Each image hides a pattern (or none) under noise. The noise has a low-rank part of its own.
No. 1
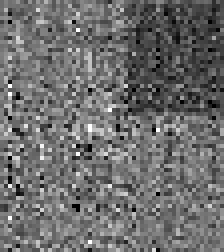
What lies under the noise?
one block
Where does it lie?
top right
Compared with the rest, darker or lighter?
darker
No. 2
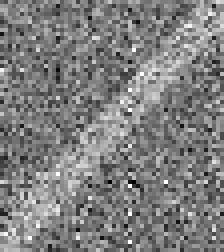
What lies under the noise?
a diagonal band
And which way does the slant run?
bottom left to top right
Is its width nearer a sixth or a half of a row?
a sixth
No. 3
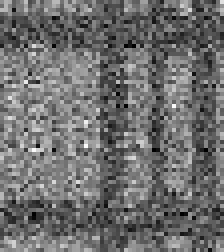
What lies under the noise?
bands of rows crossing bands of columns
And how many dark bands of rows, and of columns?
2 and 3
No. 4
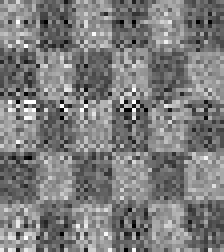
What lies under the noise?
a checkerboard
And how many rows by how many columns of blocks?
5 by 6
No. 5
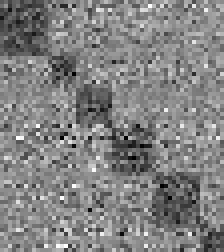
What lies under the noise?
blocks along the diagonal
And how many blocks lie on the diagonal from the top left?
6
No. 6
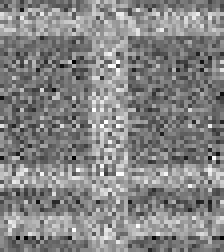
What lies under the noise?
bands of rows crossing bands of columns
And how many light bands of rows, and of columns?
3 and 1
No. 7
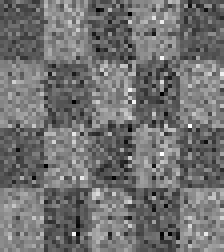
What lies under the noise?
a checkerboard
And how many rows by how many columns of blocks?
4 by 5
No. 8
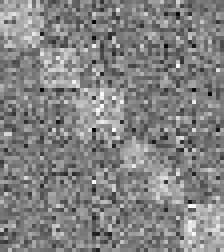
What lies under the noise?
blocks along the diagonal
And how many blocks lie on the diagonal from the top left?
6
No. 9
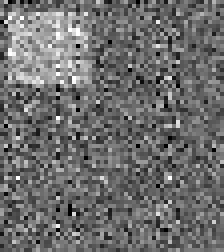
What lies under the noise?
one block
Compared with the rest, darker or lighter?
lighter
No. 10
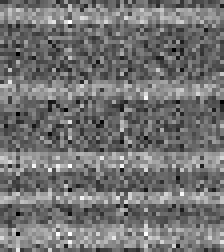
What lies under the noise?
bands of rows
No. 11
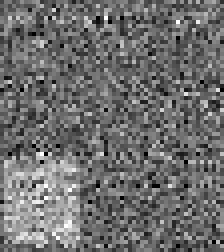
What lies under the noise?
one block
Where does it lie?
bottom left
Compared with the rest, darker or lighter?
lighter
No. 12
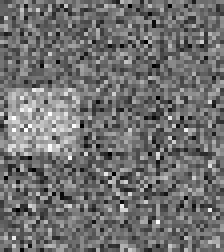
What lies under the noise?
one block
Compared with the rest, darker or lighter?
lighter
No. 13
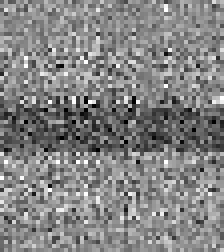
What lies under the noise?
one band of rows
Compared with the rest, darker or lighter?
darker
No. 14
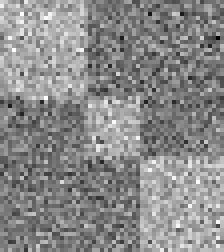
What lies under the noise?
blocks along the diagonal
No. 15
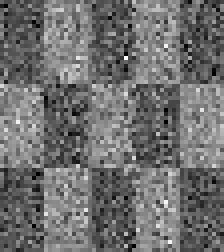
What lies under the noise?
a checkerboard
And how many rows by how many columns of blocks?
3 by 5
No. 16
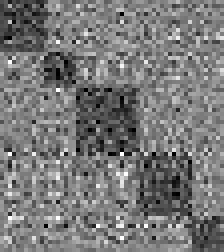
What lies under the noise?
blocks along the diagonal
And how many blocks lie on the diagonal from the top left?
5
